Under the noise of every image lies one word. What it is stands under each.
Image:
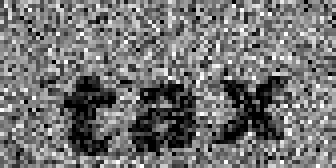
tax
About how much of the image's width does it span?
two thirds
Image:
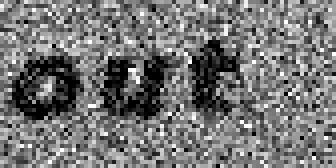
out
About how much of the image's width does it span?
two thirds
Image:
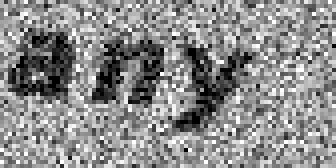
any
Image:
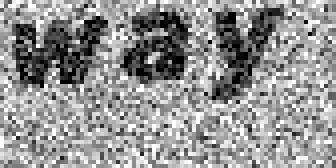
way
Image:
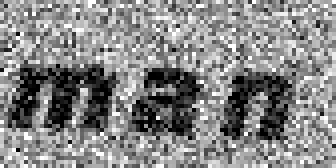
man
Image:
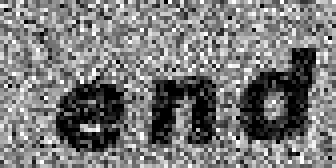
end
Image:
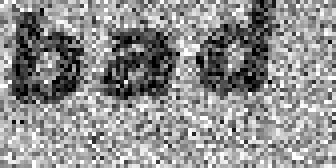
bad
